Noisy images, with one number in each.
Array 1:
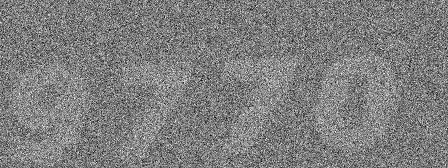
9770
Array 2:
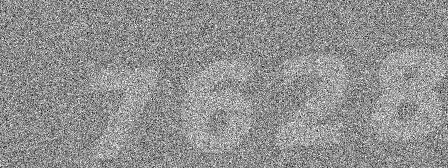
7628
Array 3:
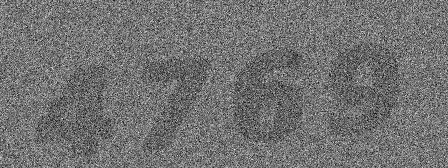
4769
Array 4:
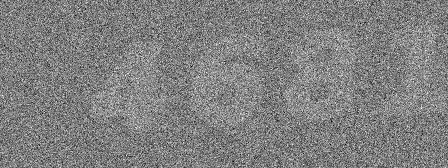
4681
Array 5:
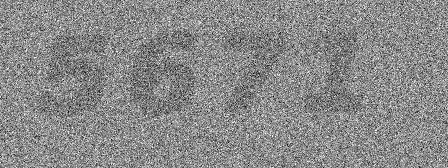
5671
